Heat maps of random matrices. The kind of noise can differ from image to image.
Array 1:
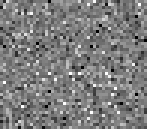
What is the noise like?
heavy tails
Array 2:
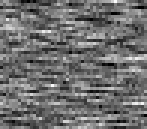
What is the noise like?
streaked along the rows
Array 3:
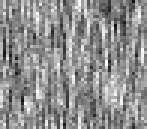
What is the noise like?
streaked along the columns
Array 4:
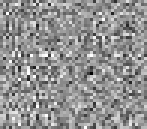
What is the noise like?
low rank plus noise
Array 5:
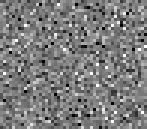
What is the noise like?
heavy tails
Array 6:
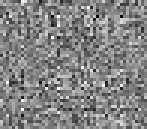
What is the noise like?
low rank plus noise
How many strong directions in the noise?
five to eight
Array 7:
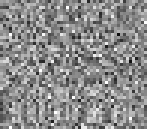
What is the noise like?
low rank plus noise
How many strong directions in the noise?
two
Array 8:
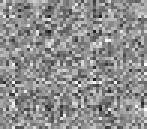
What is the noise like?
low rank plus noise
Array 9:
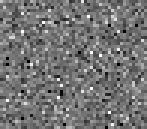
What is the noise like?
heavy tails
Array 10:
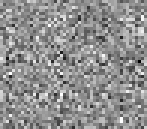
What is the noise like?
low rank plus noise
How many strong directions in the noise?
three or four
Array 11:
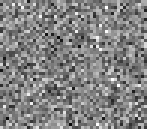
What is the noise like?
independent entries
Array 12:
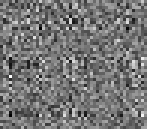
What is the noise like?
low rank plus noise
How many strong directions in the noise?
two
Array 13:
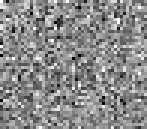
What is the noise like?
low rank plus noise
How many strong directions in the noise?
five to eight
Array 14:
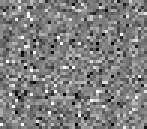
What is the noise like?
heavy tails
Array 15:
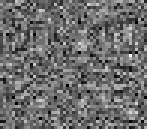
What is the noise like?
low rank plus noise
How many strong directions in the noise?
three or four
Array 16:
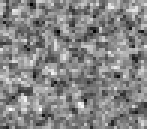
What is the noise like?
blotchy
